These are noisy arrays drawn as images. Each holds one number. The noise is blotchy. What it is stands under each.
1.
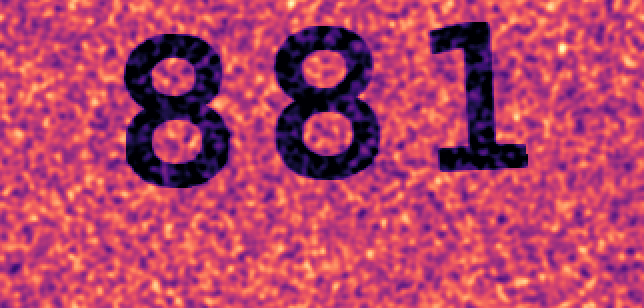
881
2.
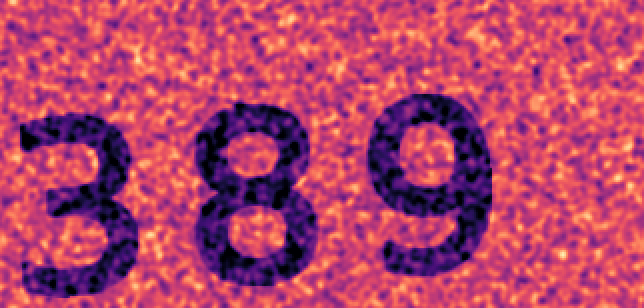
389
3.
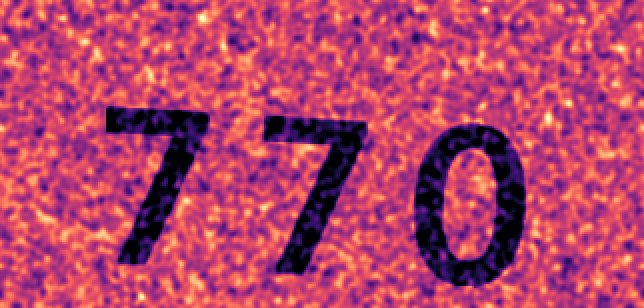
770
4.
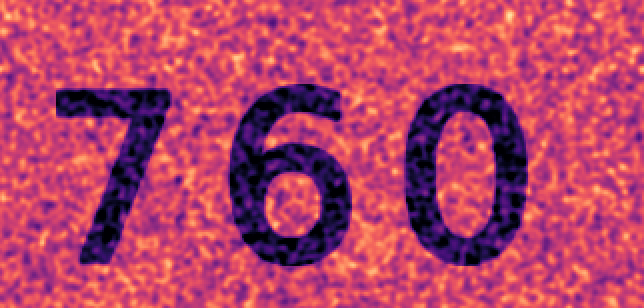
760
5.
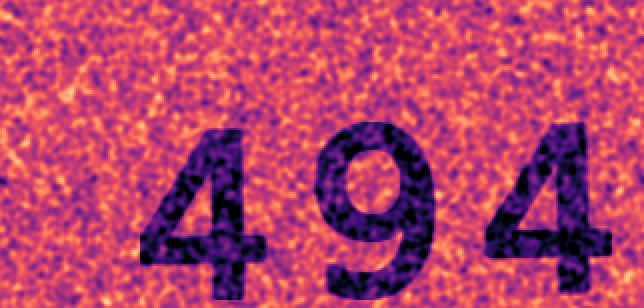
494
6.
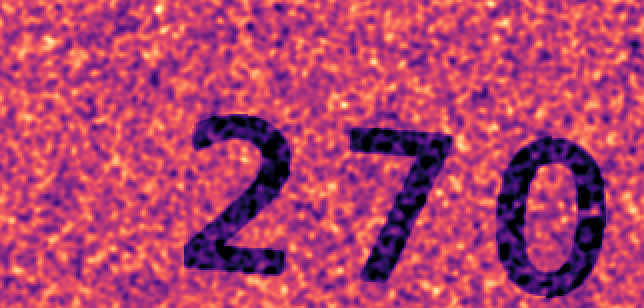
270
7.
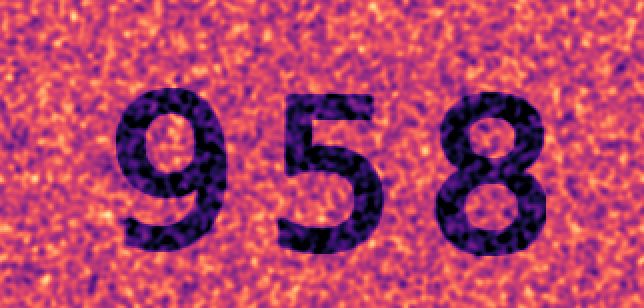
958
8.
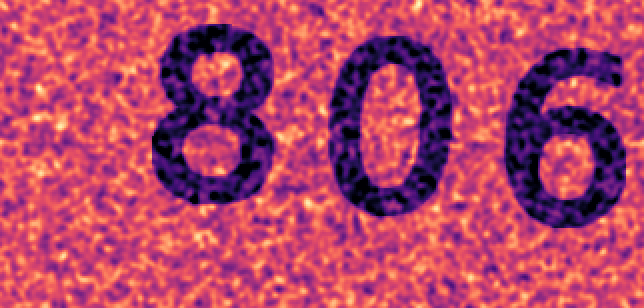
806
